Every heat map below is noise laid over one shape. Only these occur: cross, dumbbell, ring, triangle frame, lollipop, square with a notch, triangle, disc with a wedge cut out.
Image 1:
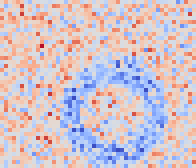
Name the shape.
ring
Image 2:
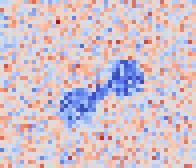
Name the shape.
dumbbell
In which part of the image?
centre
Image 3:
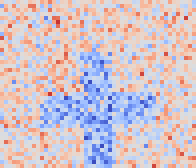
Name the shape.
cross
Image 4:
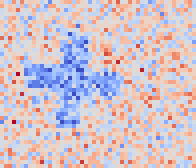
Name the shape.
cross
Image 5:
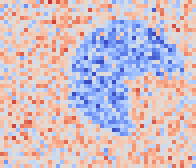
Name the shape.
disc with a wedge cut out
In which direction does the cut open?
down and right
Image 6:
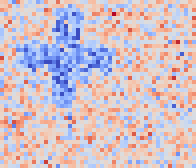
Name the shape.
cross
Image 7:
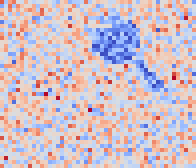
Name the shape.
lollipop
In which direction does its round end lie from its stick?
up and left
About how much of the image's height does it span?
half
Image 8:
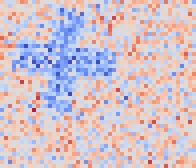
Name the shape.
cross
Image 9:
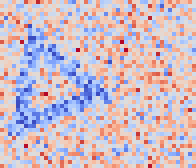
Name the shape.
triangle frame
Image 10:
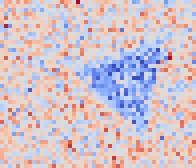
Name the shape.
triangle
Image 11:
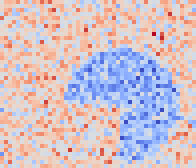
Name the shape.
disc with a wedge cut out
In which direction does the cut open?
down and left
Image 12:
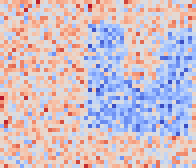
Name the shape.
square with a notch
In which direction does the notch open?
up
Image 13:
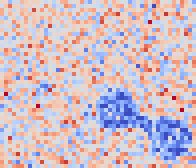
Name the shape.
dumbbell
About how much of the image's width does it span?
half
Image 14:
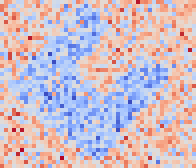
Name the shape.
square with a notch
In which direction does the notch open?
up and right
